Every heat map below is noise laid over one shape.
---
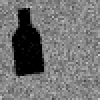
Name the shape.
bottle
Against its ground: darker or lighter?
darker
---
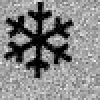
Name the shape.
snowflake
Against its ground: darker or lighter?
darker
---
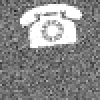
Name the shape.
telephone
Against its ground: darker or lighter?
lighter
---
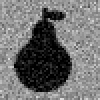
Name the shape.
pear
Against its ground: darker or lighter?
darker
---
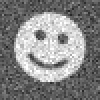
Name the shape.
smiling face
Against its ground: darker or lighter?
lighter
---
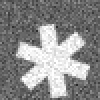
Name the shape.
asterisk
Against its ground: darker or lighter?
lighter
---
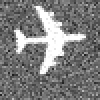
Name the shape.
airplane
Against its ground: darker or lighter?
lighter
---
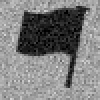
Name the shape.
flag
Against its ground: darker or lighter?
darker
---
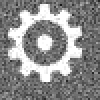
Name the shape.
gear
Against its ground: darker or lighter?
lighter
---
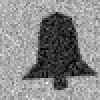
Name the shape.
bell
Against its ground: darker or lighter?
darker
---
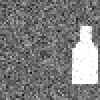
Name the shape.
bottle
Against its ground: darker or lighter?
lighter
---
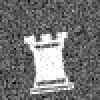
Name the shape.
chess rook
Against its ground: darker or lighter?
lighter
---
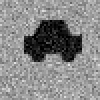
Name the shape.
car
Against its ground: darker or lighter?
darker
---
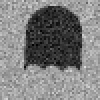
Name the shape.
ghost
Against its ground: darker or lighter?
darker
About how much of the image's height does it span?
two thirds
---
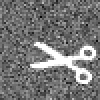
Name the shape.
pair of scissors
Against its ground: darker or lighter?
lighter
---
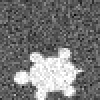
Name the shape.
turtle
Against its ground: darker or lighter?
lighter
